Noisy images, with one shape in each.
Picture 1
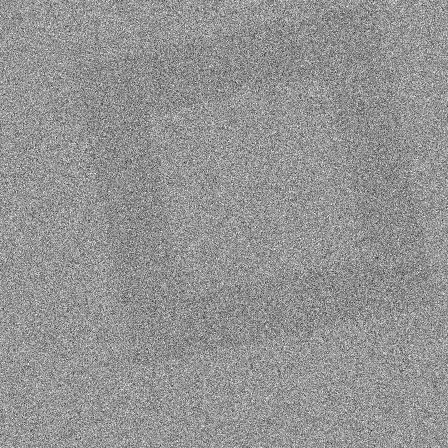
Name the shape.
square frame
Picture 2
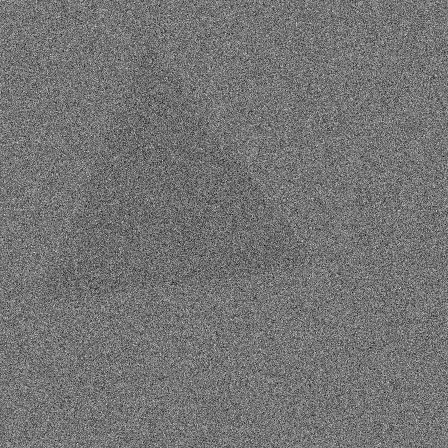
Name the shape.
triangle
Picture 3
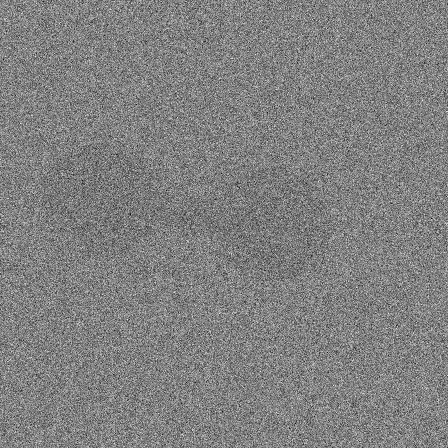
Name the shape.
dumbbell
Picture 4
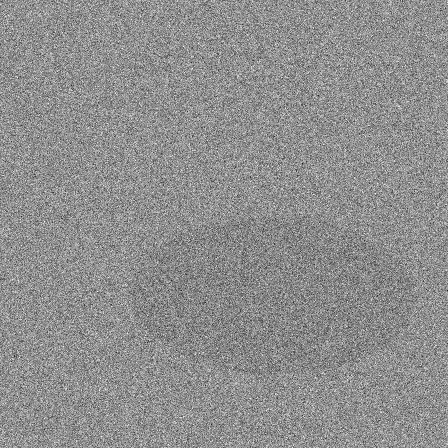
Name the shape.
ellipse
